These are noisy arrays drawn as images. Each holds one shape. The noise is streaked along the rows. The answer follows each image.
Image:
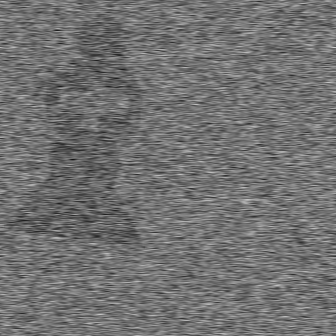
chess bishop
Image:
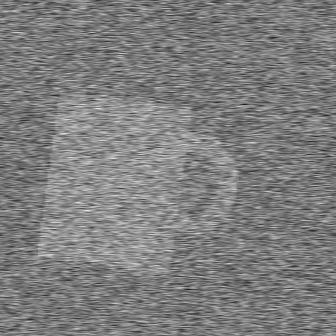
cup
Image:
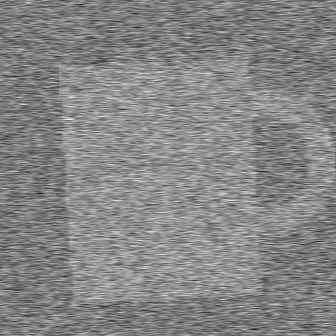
cup
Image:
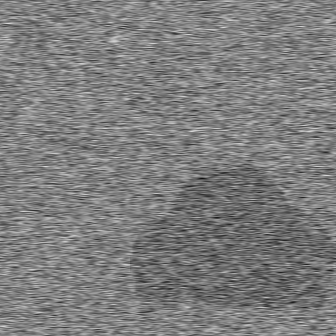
cloud
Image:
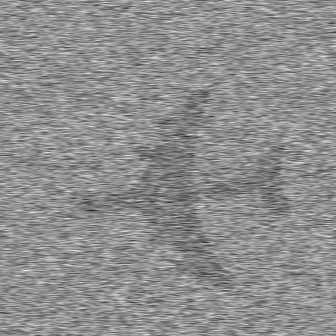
airplane
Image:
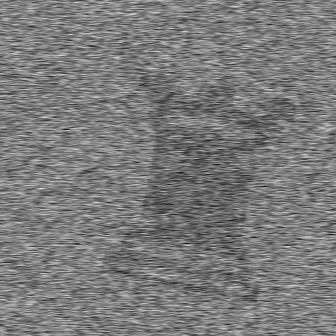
chess rook
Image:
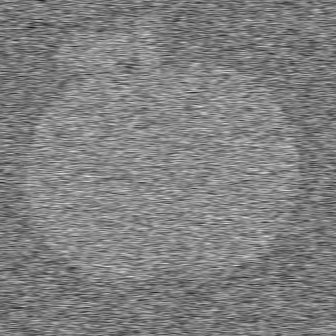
apple
